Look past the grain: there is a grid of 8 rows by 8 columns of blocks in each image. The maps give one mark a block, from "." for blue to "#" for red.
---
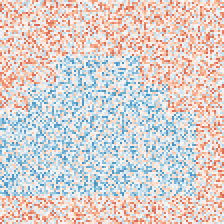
# # # # # # # #
# # # # # # # #
# # . . . # # #
# . . . . . # #
. . . . . . . #
. . . . . . . #
. . . . . . . #
# # # # # # # #
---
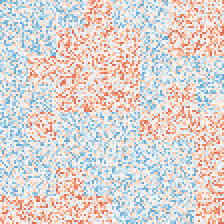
. . . # . . # #
. . # # # . # #
. # # # # . . .
. . # # # . # .
. # . . . # # #
. . . . . . . #
. . # . . . . #
# # # # . . . #
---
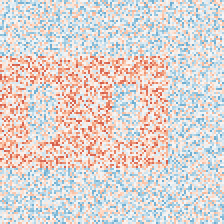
. . . . . . . .
. . . . . . . .
# # # # # # . .
# . # # . # . .
# . # # . # . .
# # # # # # . .
. . . . . . . .
. . . . . . . .
